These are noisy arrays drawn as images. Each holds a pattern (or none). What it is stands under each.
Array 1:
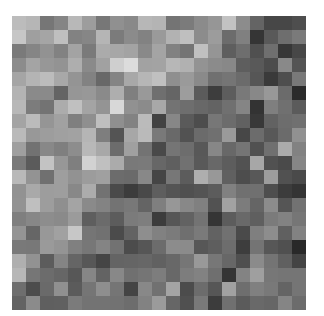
a sharp edge
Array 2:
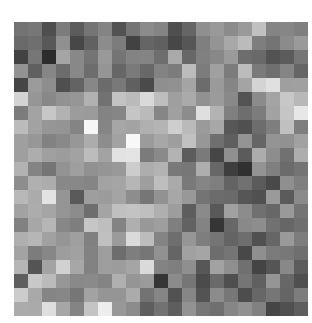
spokes from one point
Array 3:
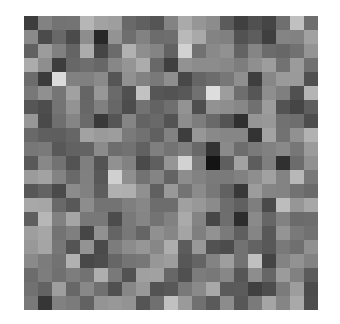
only noise
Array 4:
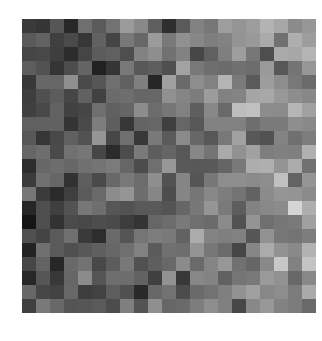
a smooth slope
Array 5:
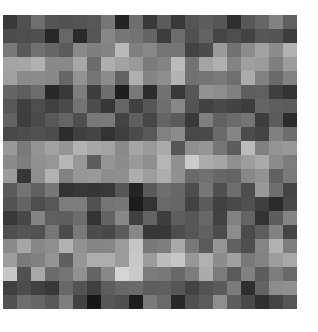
horizontal stripes
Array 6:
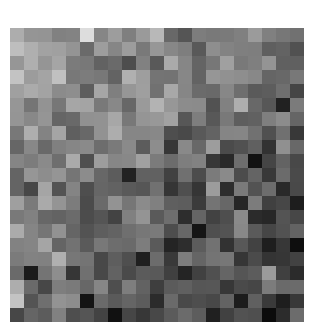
a smooth slope
